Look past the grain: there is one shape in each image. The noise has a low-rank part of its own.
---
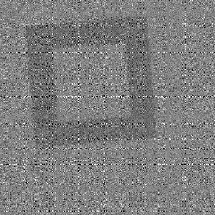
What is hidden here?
dark square frame
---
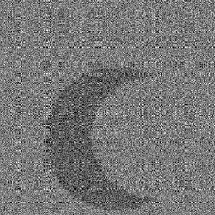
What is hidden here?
dark crescent
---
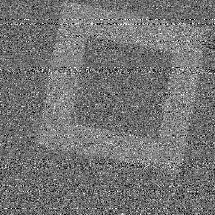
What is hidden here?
light square frame
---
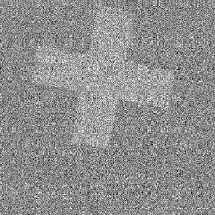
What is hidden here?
light cross
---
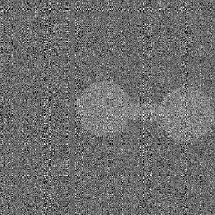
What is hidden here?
light dumbbell
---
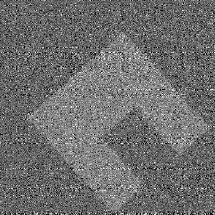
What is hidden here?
light square with a notch
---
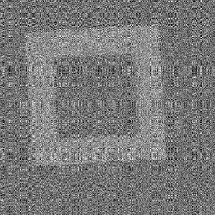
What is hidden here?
light square frame
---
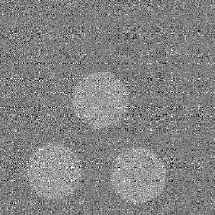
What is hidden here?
light three dots
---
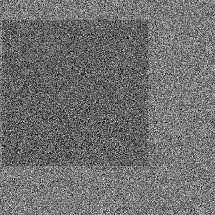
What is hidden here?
dark square
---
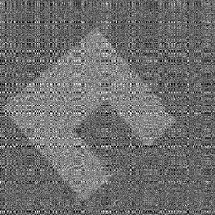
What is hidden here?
light square with a notch
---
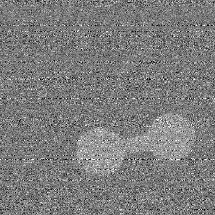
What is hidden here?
light dumbbell
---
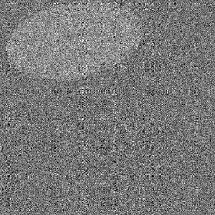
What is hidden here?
light ellipse
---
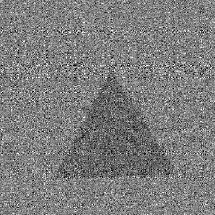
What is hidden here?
dark triangle
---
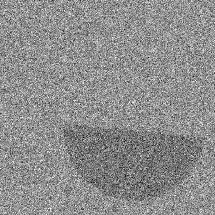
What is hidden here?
dark half disc
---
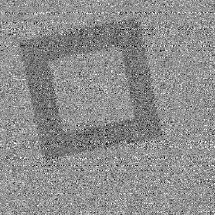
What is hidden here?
dark square frame
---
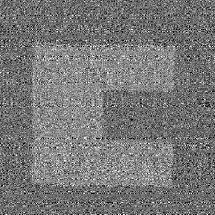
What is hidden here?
light square with a notch
